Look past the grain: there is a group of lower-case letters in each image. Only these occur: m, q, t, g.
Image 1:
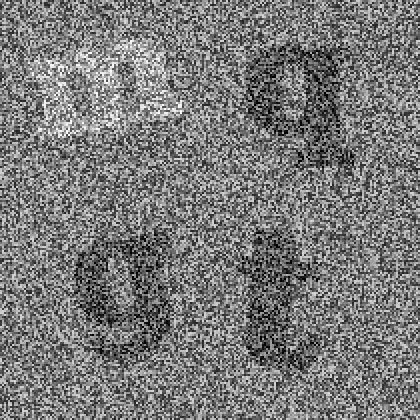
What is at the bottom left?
g
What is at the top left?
m
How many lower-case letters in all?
4
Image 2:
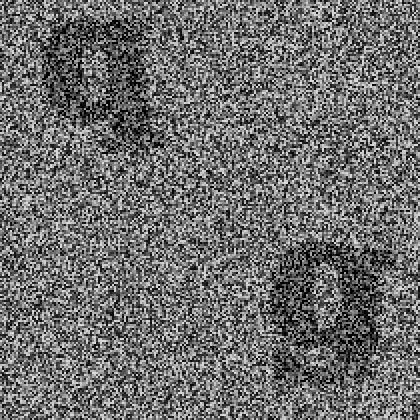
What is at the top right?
nothing
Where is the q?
top left
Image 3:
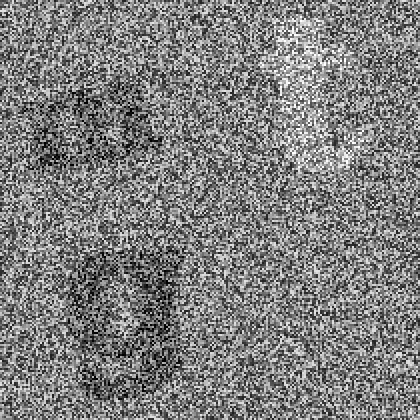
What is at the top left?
m
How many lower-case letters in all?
3
